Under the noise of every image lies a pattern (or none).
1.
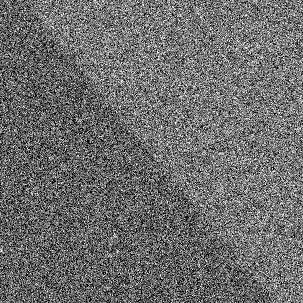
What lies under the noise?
a sharp edge
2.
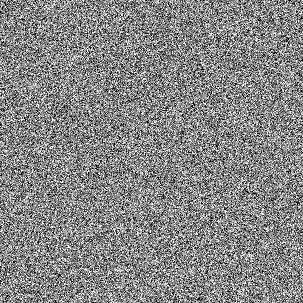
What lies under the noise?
only noise
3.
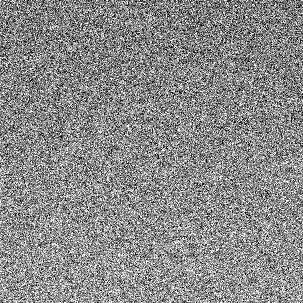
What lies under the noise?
a smooth slope
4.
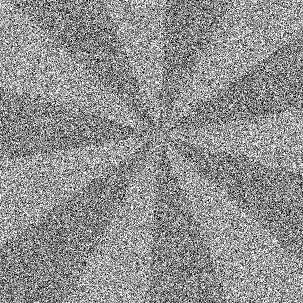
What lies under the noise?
spokes from one point
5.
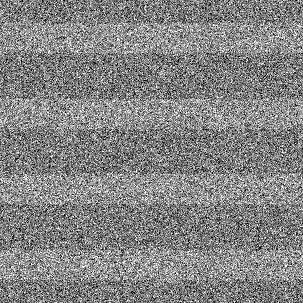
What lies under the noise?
horizontal stripes
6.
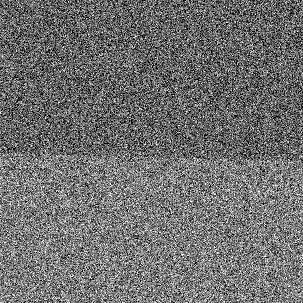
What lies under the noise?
a sharp edge
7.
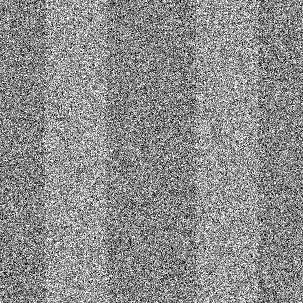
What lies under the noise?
vertical stripes
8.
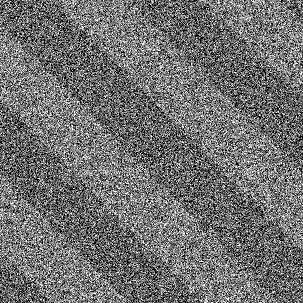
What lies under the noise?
diagonal stripes
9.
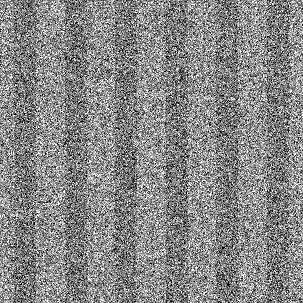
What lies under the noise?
vertical stripes
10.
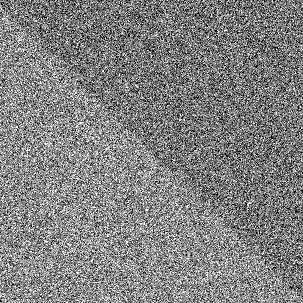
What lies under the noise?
a sharp edge
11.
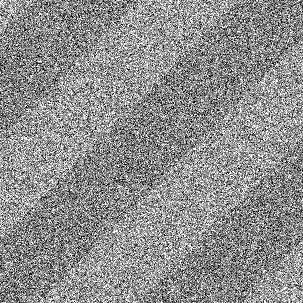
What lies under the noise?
diagonal stripes
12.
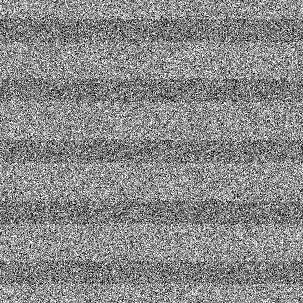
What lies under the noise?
horizontal stripes
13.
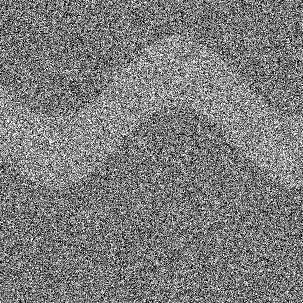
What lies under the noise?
a wavy band
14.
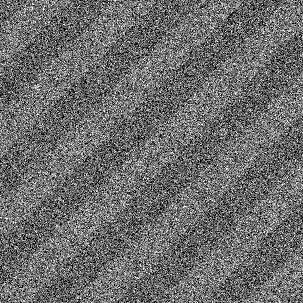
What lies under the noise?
diagonal stripes
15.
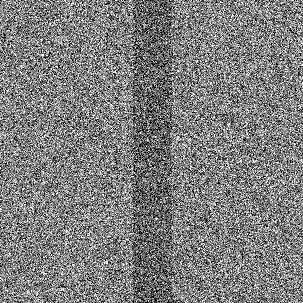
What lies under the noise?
one vertical stripe
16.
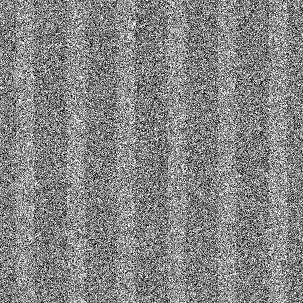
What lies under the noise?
vertical stripes
